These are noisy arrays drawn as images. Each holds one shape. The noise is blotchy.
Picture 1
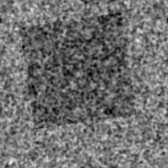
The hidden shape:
square
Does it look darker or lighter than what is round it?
darker
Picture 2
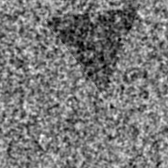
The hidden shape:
triangle
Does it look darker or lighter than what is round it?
darker
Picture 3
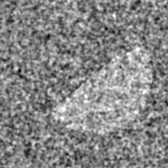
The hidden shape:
half disc
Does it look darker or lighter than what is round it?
lighter
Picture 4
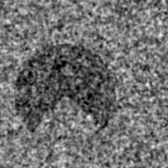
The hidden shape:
disc with a wedge cut out
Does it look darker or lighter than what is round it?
darker
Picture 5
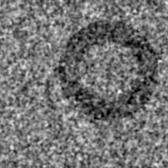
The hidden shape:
ring
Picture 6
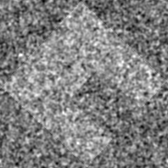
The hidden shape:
square with a notch
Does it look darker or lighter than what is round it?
lighter
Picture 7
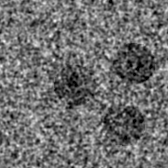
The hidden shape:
three dots
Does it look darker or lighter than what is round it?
darker
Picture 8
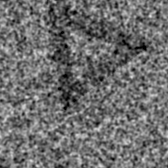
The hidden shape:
triangle frame
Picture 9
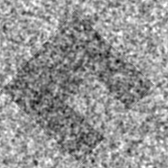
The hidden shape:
square with a notch
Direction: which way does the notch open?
down and right
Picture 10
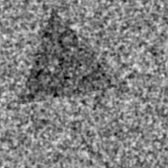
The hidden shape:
triangle
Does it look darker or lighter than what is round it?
darker
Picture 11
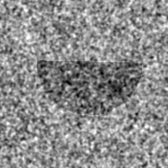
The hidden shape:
half disc
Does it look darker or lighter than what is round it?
darker
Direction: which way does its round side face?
down
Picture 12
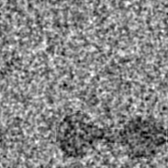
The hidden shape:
dumbbell
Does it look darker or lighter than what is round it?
darker
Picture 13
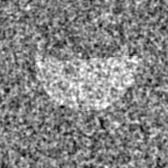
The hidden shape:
half disc
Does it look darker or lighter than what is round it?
lighter
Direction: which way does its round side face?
down
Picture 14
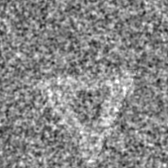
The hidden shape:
triangle frame
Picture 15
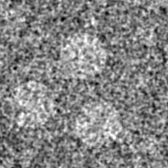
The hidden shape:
three dots
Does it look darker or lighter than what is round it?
lighter
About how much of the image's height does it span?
two thirds
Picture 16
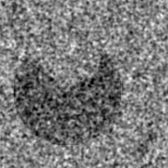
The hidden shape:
disc with a wedge cut out
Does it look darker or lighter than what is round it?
darker
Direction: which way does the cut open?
up
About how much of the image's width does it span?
two thirds
